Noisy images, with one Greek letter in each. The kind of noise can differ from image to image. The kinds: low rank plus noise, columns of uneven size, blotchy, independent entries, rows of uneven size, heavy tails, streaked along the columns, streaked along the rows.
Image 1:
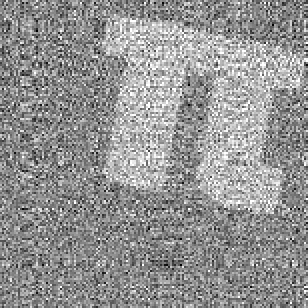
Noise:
low rank plus noise
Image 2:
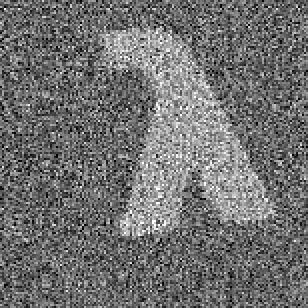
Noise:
low rank plus noise
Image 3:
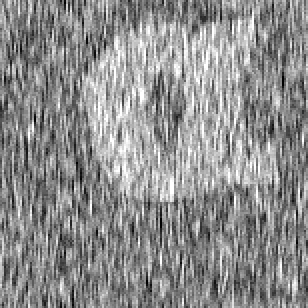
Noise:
streaked along the columns
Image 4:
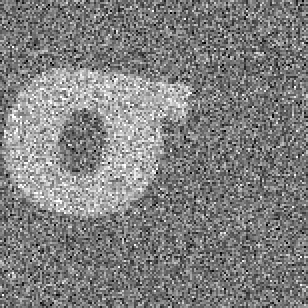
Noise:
independent entries
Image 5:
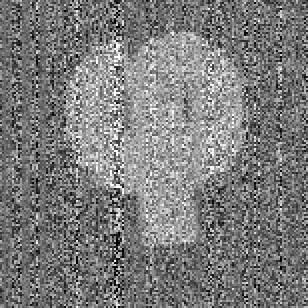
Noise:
columns of uneven size
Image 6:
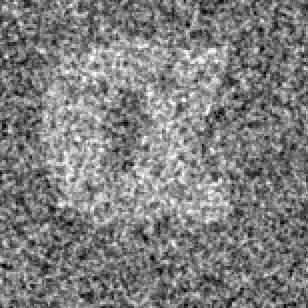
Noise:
blotchy
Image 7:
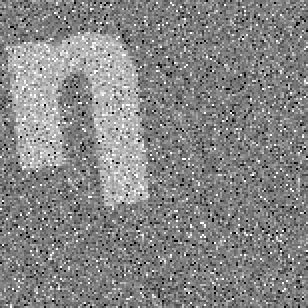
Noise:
heavy tails
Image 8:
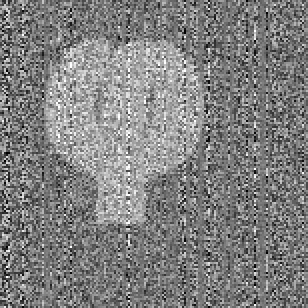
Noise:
columns of uneven size
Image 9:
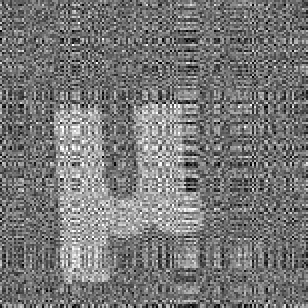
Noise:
low rank plus noise
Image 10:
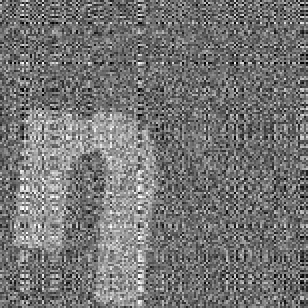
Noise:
low rank plus noise
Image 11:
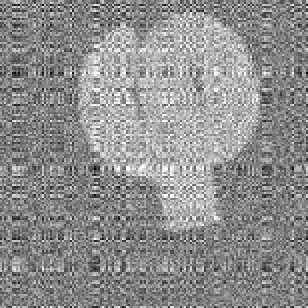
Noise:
low rank plus noise
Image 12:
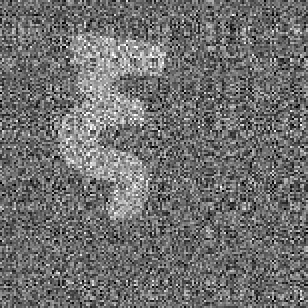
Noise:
low rank plus noise
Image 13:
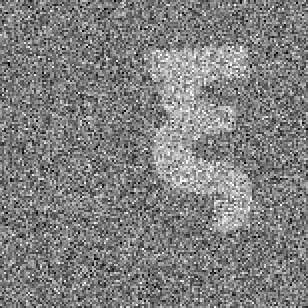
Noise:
independent entries
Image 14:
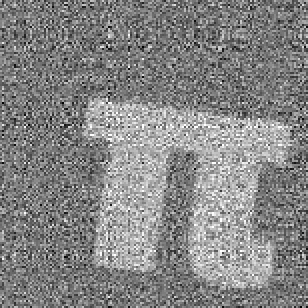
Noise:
low rank plus noise
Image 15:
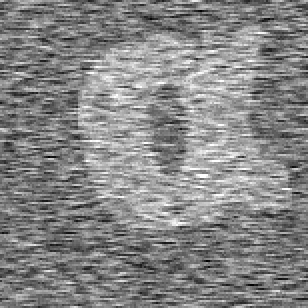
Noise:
streaked along the rows
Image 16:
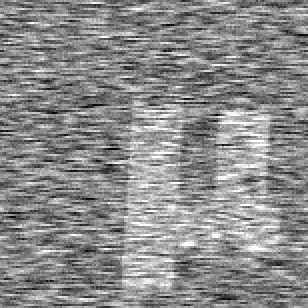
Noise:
streaked along the rows
